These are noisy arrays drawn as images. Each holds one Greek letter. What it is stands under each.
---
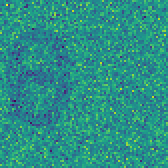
theta
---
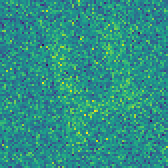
mu
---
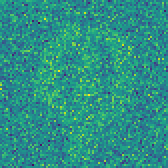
phi
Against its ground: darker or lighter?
lighter
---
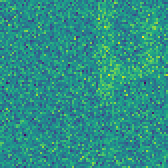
mu
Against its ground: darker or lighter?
lighter
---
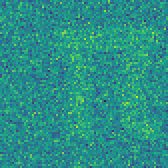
pi
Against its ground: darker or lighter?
lighter
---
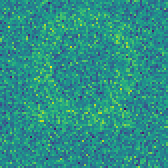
omega
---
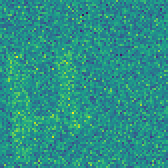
mu
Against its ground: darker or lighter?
lighter
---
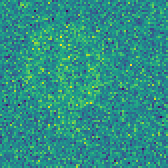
phi
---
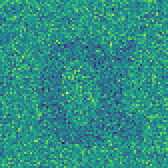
alpha
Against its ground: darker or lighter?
darker
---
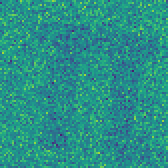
pi
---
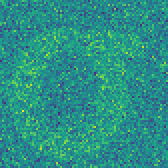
sigma
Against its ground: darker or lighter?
lighter
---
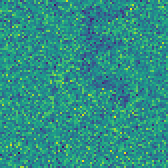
xi
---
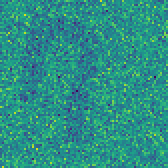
eta
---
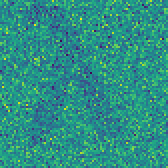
lambda
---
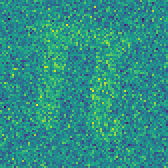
pi
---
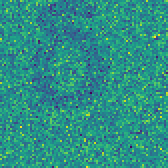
delta
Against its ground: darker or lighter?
darker
